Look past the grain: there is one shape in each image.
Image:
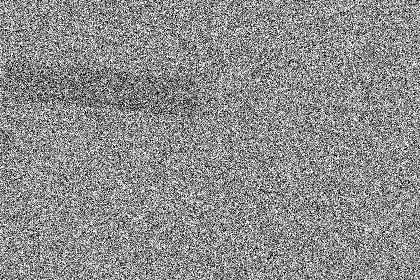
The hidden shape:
bar
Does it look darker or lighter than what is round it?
darker
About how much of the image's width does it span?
half
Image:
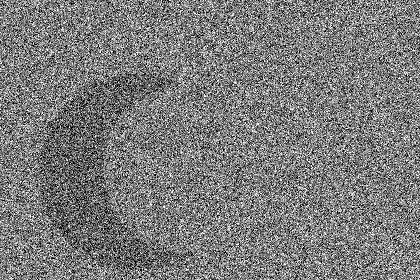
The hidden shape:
crescent
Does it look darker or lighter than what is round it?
darker
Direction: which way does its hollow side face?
right
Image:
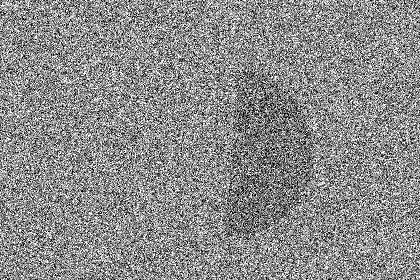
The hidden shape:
half disc
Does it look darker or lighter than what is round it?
darker
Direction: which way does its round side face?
right
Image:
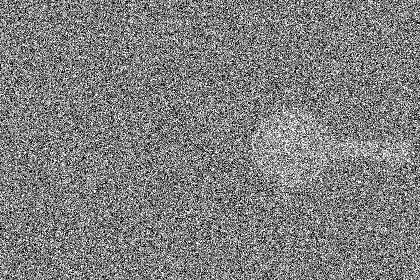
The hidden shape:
lollipop
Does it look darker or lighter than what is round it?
lighter
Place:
middle right
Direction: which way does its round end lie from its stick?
left
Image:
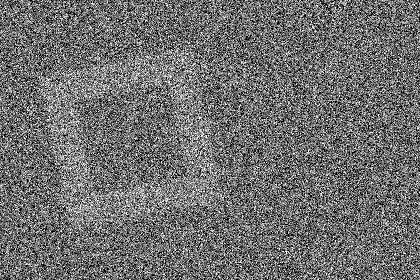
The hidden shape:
square frame
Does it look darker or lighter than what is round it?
lighter
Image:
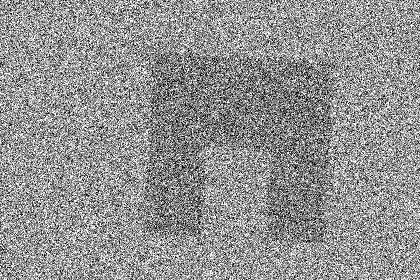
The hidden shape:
square with a notch
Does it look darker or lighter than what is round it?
darker
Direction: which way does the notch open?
down
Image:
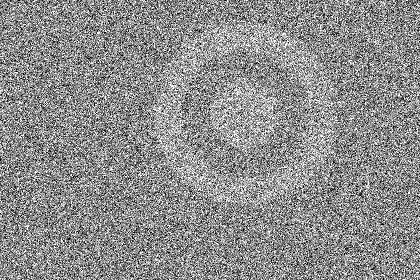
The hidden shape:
bullseye
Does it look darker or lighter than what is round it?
lighter
